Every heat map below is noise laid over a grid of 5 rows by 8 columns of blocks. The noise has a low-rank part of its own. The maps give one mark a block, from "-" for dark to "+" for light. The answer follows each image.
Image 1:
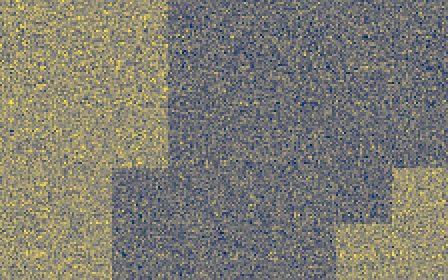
+++-----
+++-----
+++-----
++-----+
++----++
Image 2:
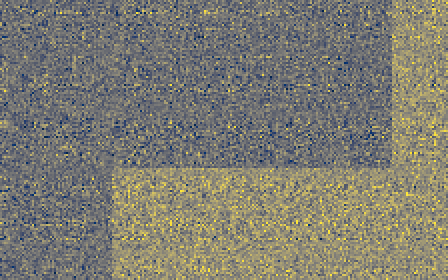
-------+
-------+
-------+
--++++++
--++++++
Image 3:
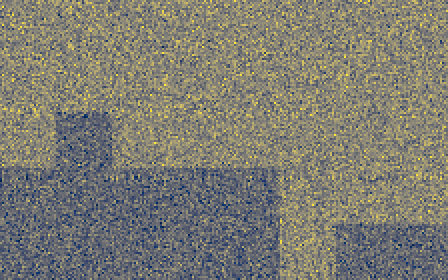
++++++++
++++++++
+-++++++
-----+++
-----+--
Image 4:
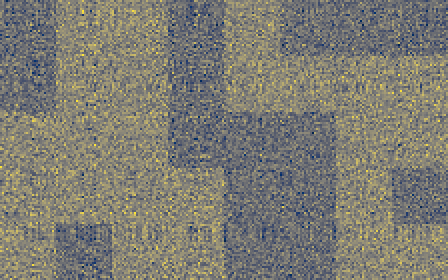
-++-+---
-++-++++
+++---++
++++--+-
+-++--++
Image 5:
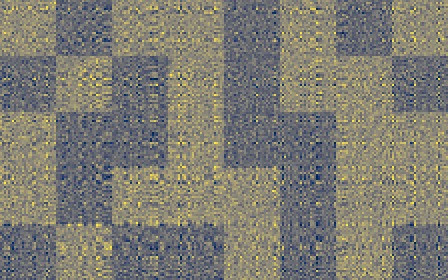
+-++-+-+
-+-+-++-
+--+--++
+-+++-++
-+--+-+-
